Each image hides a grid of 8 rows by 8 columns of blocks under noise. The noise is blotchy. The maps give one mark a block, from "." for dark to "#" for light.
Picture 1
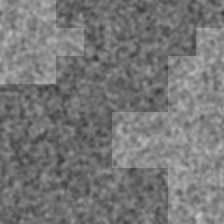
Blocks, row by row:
# # . . . . . .
# # # . . . . #
# # . . . . # #
. . . . . . # #
. . . . # # # #
. . . . # # # #
. . . . . . # #
. . . . . . # #
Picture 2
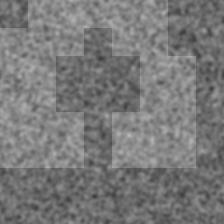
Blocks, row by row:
. # # # # # . .
# # # . # # . .
# # . . . # # .
# # . . . # # .
# # # . # # # .
# # # . # # # .
. . . . . . . .
. . . . . . . .
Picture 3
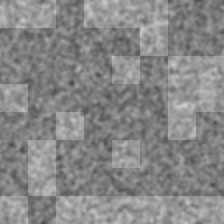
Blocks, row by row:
# # . # # # . .
. . . . . # . .
. . . . # . # #
# . . . . . # #
. . # . . . # .
. # . . # . . .
. # . . . . . .
# . # # # # # #
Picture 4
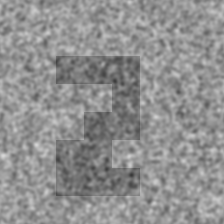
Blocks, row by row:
# # # # # # # #
# # # # # # # #
# # . . . # # #
# # # # . # # #
# # # . . # # #
# # . . # # # #
# # . . . # # #
# # # # # # # #
